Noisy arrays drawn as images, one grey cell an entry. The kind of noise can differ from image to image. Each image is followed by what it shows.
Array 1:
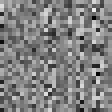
columns of uneven size
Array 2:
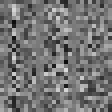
columns of uneven size
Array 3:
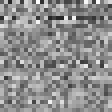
rows of uneven size
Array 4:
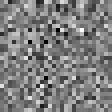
low rank plus noise
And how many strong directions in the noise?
three or four
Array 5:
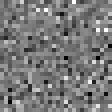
heavy tails
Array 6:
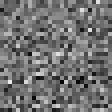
low rank plus noise
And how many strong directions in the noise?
three or four
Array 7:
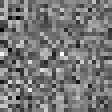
low rank plus noise
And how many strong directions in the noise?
one
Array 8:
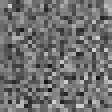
low rank plus noise
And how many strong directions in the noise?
three or four
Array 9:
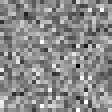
independent entries
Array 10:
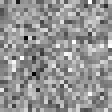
independent entries
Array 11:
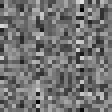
columns of uneven size
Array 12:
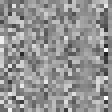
columns of uneven size
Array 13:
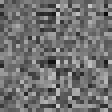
low rank plus noise
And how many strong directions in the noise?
one
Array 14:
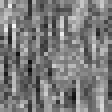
streaked along the columns
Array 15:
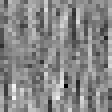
streaked along the columns
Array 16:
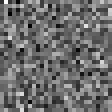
low rank plus noise
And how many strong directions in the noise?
five to eight
